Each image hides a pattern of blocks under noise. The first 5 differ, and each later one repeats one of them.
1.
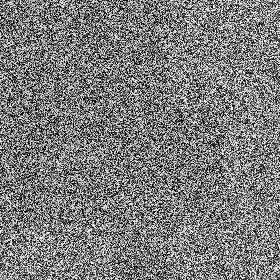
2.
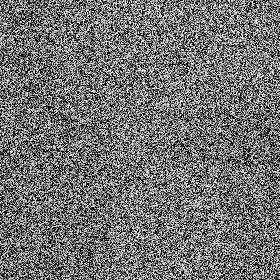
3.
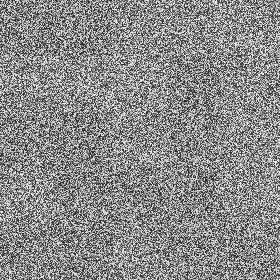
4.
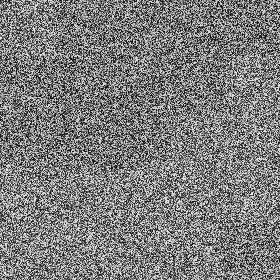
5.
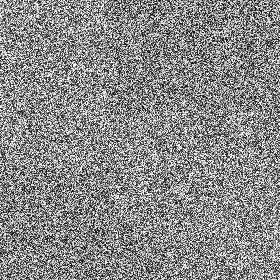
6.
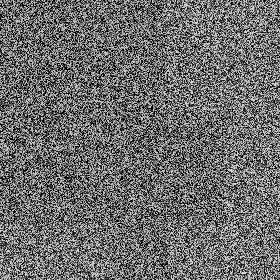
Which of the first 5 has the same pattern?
1
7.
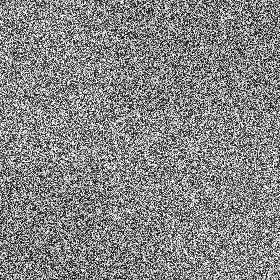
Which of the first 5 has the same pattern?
5
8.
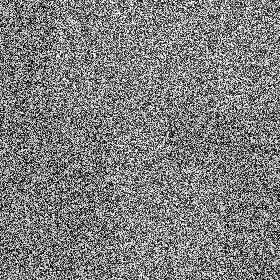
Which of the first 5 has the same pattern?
2
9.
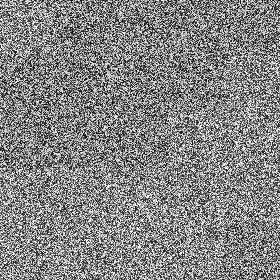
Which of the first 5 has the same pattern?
4
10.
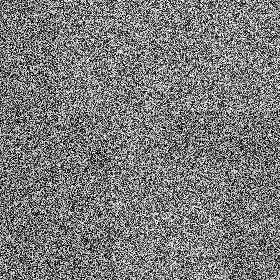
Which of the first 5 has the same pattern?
2
